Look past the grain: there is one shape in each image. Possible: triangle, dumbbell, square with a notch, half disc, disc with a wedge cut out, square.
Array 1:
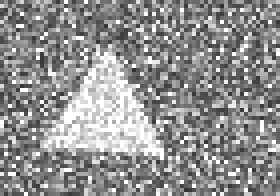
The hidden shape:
triangle
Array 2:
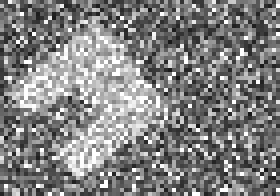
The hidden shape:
square with a notch
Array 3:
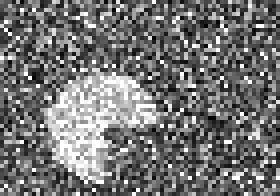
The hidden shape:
disc with a wedge cut out
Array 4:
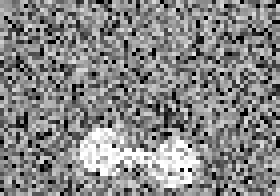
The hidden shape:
dumbbell
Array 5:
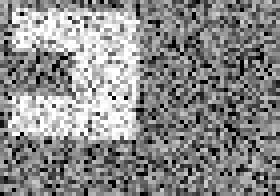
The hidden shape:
square with a notch
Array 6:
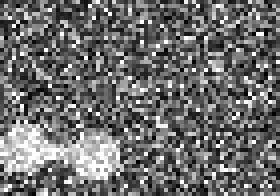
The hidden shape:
dumbbell
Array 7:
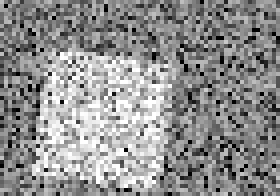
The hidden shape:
square
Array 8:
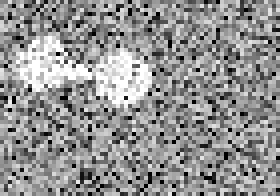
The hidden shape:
dumbbell
